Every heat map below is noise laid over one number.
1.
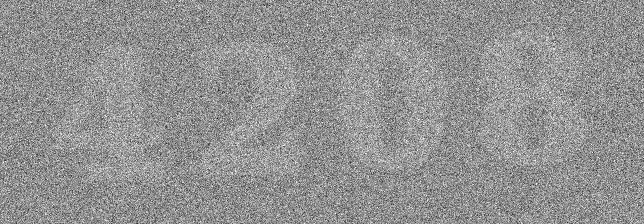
4208
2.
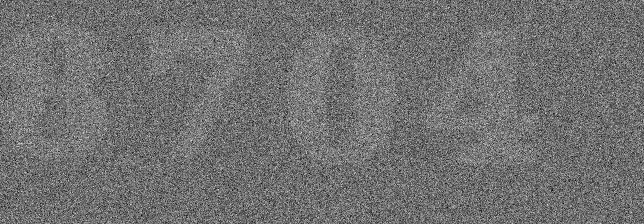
8704
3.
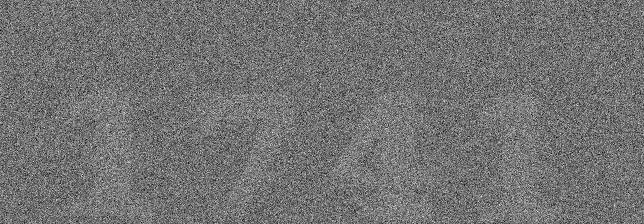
1741
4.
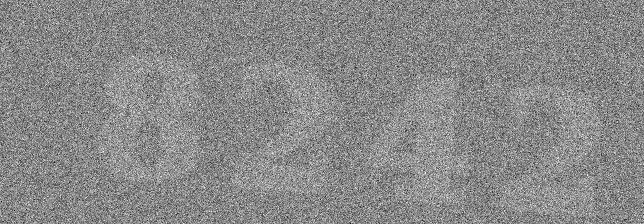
8242
